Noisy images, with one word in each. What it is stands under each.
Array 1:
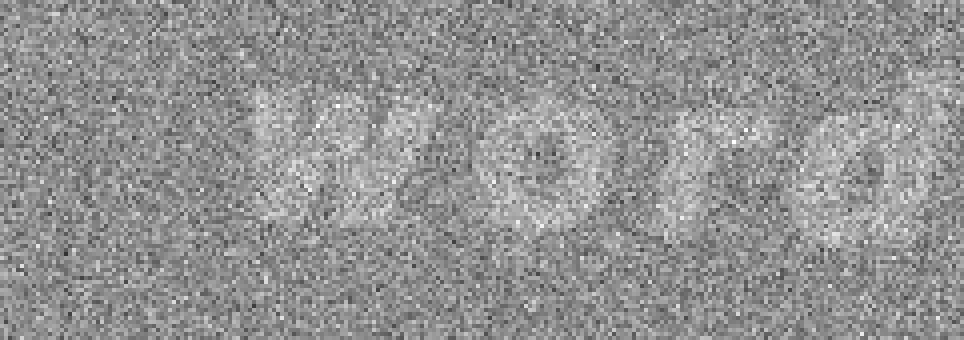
word
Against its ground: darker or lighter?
lighter
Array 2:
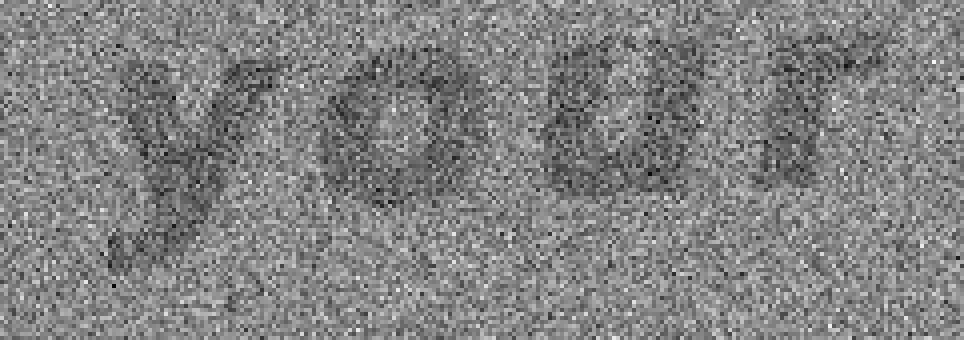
your
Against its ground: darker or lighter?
darker
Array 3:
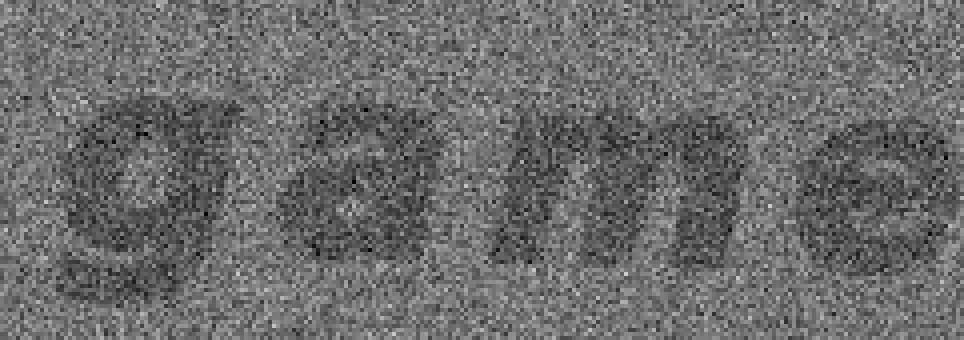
game
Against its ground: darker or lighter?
darker
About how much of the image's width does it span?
nearly all
